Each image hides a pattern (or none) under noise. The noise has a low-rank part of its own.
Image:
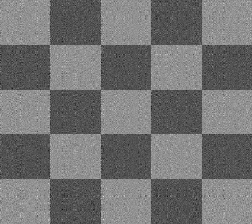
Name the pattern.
a checkerboard
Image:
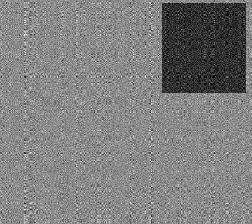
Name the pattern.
one block
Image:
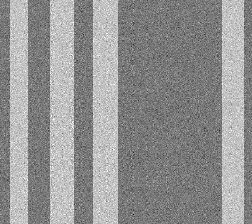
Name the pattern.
bands of columns
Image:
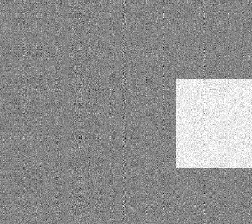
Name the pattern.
one block
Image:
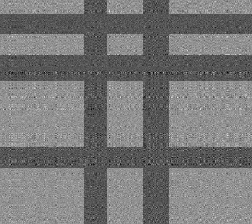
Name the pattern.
bands of rows crossing bands of columns
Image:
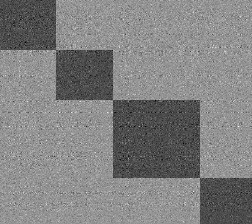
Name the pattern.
blocks along the diagonal
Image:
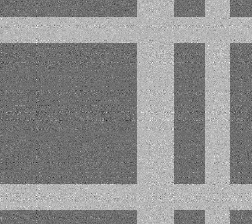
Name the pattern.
bands of rows crossing bands of columns
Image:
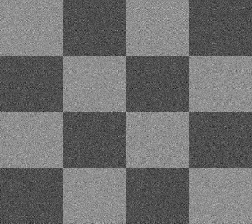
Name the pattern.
a checkerboard
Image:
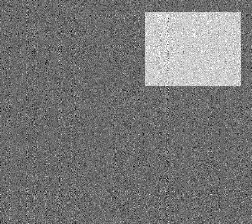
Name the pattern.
one block
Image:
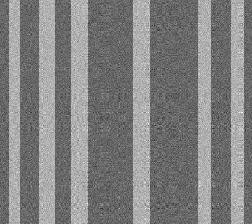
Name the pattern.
bands of columns
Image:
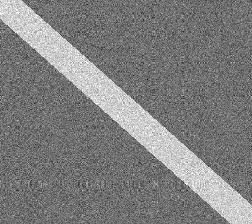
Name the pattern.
a diagonal band
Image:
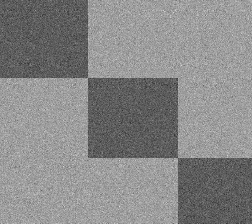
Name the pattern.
blocks along the diagonal
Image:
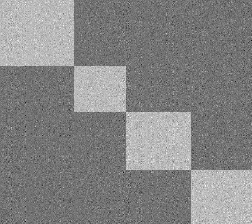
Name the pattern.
blocks along the diagonal
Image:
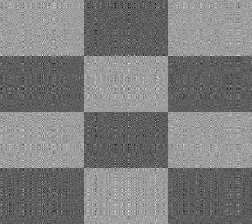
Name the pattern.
a checkerboard
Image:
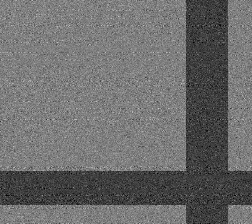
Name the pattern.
bands of rows crossing bands of columns
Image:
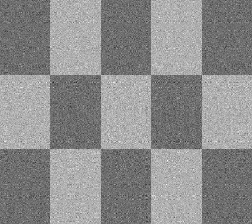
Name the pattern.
a checkerboard
